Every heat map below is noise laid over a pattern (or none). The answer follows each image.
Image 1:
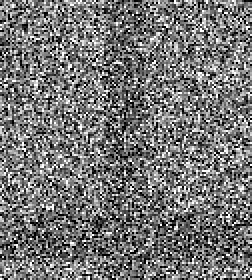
bands of rows crossing bands of columns
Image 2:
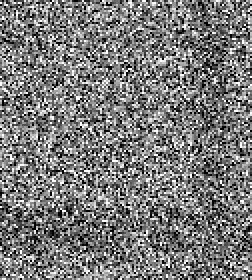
bands of rows crossing bands of columns
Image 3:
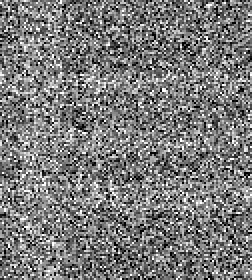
bands of rows crossing bands of columns
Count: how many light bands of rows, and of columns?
3 and 1
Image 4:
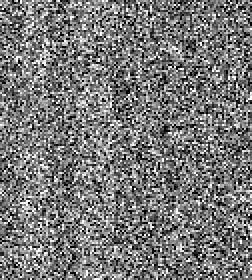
bands of columns
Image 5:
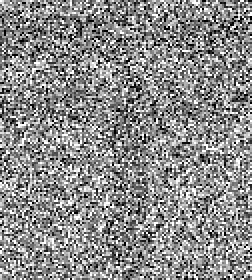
bands of rows crossing bands of columns
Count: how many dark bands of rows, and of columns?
2 and 1
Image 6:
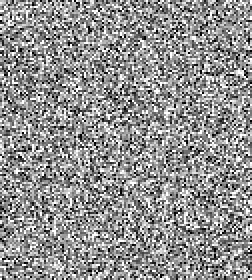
only noise
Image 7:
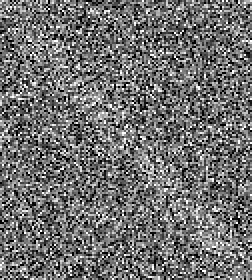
a diagonal band
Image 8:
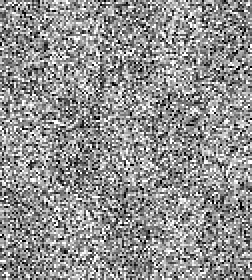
a checkerboard
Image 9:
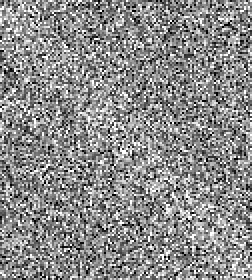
a diagonal band
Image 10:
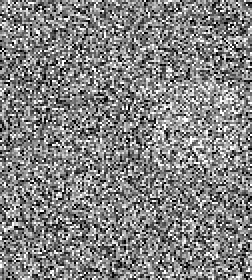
one block
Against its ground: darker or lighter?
lighter
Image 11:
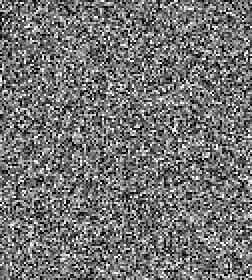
only noise
